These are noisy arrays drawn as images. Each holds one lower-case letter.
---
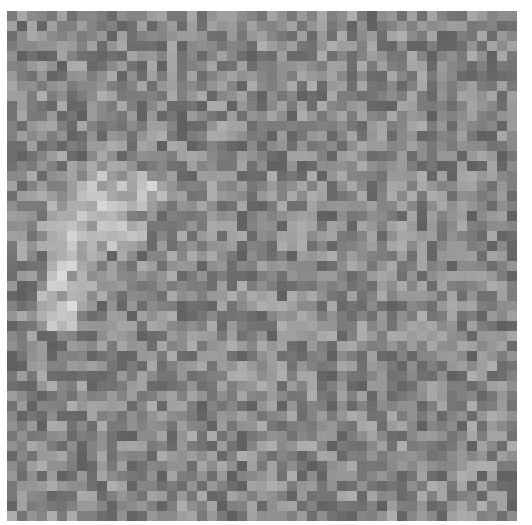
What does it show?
light f, middle left
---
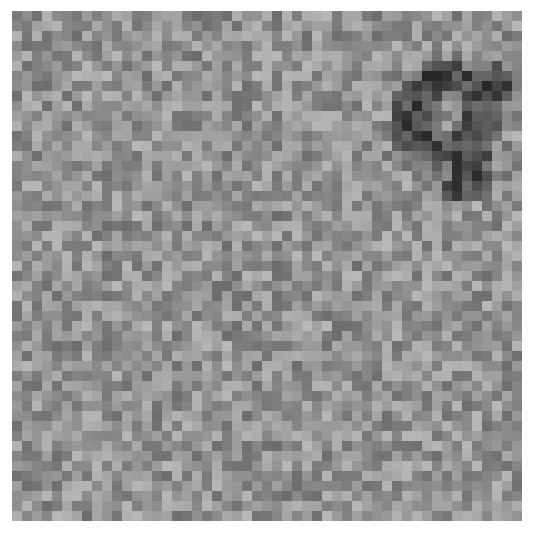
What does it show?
dark q, top right
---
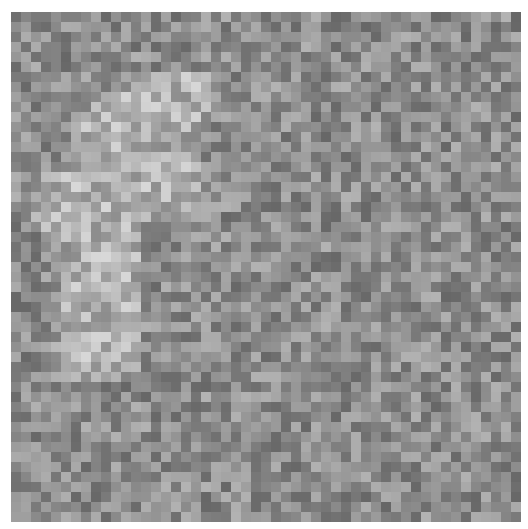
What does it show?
light f
